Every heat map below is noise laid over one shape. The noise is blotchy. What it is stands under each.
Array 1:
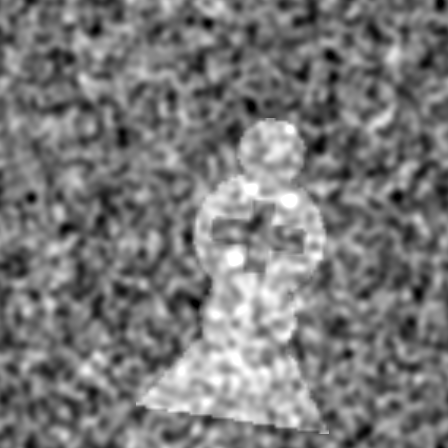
chess bishop
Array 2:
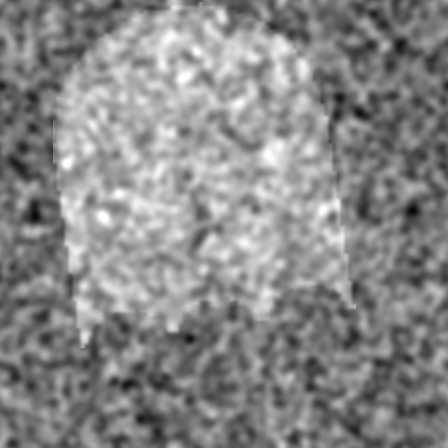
ghost
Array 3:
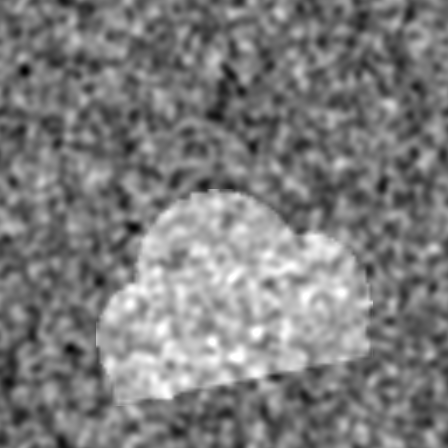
cloud
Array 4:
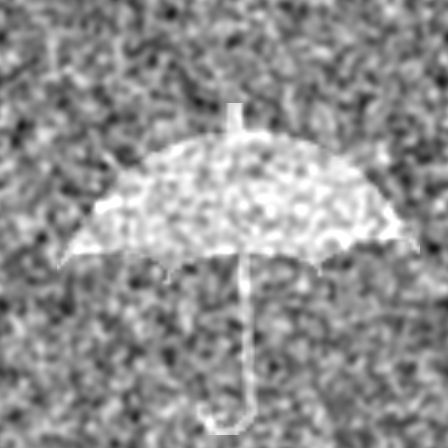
umbrella
